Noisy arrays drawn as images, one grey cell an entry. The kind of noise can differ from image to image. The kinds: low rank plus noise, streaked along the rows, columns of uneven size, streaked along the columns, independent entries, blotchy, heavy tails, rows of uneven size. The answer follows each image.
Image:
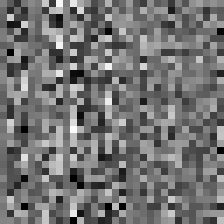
columns of uneven size
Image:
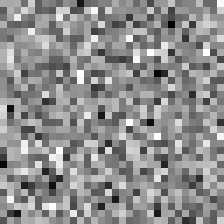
independent entries
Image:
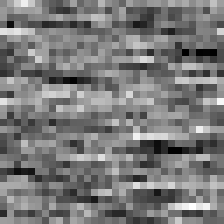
streaked along the rows
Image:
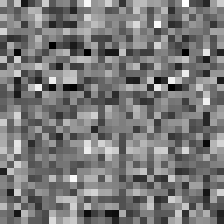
low rank plus noise
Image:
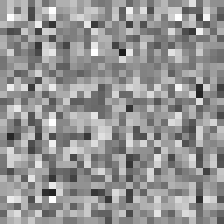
low rank plus noise
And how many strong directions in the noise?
two
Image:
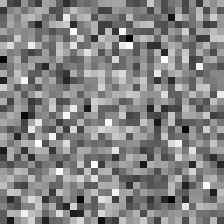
independent entries
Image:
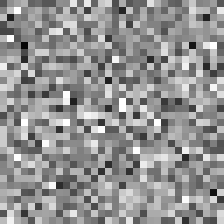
independent entries
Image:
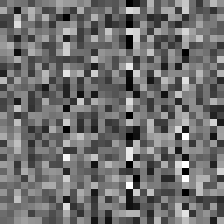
columns of uneven size
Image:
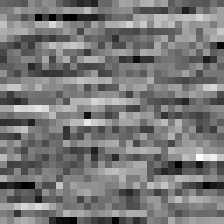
streaked along the rows
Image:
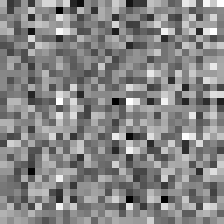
low rank plus noise
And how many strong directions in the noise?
two
